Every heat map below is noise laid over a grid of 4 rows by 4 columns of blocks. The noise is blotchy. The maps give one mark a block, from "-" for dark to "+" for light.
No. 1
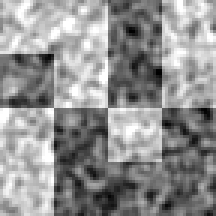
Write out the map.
++-+
-+-+
+-+-
+---
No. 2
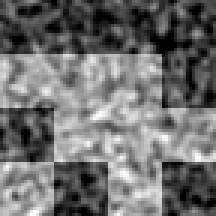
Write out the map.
----
+++-
-+++
+-+-
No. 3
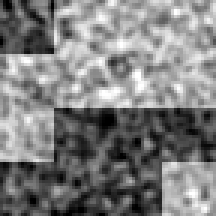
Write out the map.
-+++
++++
+---
---+
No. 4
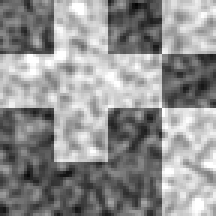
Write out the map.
-+-+
+++-
-+-+
---+
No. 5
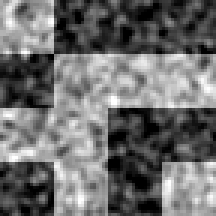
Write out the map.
+---
-+++
++--
-+-+
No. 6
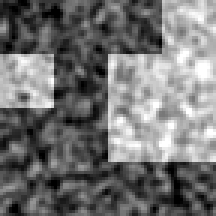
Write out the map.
---+
+-++
--++
----
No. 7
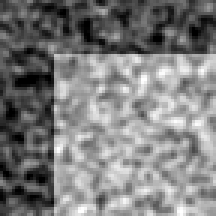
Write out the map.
----
-+++
-+++
-+++
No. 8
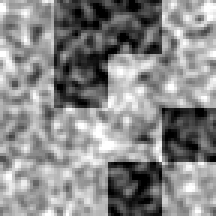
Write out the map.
+--+
+-++
+++-
++-+
